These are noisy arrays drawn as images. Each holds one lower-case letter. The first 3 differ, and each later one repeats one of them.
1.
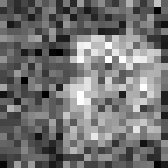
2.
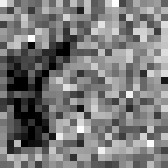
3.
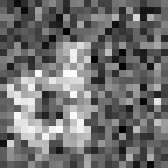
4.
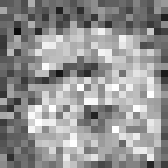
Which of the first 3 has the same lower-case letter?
1
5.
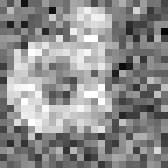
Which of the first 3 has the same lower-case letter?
3
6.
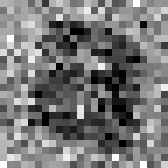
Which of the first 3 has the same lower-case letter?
1
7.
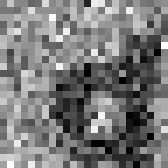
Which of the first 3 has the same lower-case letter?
3
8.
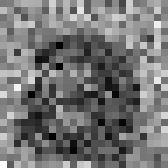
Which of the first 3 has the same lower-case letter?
1
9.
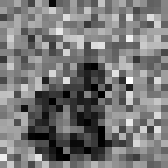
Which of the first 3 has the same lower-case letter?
3
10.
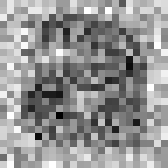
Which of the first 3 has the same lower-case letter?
1
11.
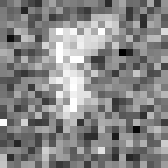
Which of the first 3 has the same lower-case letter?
2
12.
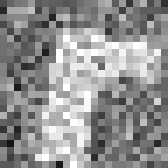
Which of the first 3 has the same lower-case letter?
2
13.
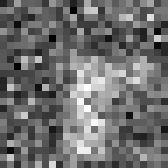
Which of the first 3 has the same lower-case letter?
2
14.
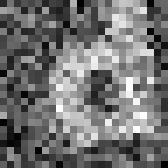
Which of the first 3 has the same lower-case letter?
3
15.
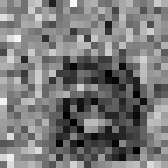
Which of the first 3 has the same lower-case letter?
1
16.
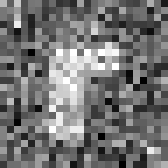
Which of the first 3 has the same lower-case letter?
2
